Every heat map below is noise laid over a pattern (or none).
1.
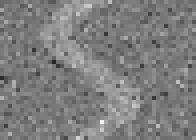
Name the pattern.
a wavy band
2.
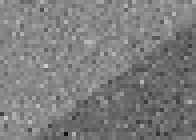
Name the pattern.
a sharp edge
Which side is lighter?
top left
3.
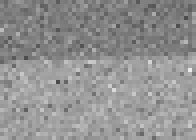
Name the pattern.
a sharp edge
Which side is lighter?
bottom
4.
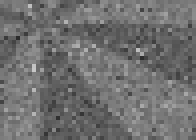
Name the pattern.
spokes from one point
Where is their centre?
top left
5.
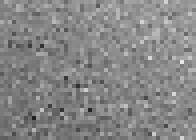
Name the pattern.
a smooth slope
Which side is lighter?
top right
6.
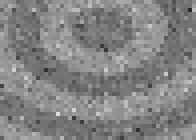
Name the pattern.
rings round one point
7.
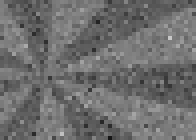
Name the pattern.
spokes from one point
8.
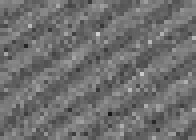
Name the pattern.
diagonal stripes
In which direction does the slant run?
bottom left to top right
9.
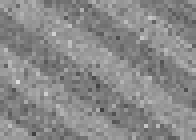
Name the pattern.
diagonal stripes
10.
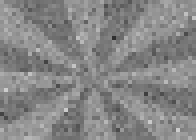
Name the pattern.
spokes from one point
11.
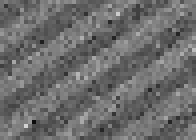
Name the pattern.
diagonal stripes
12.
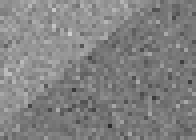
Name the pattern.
a sharp edge
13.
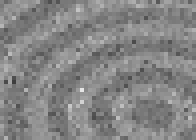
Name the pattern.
rings round one point
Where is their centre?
bottom right
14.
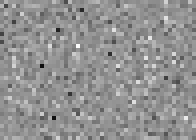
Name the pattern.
only noise
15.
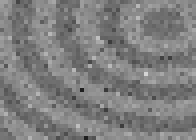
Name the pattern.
rings round one point
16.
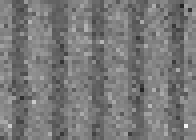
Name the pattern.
vertical stripes
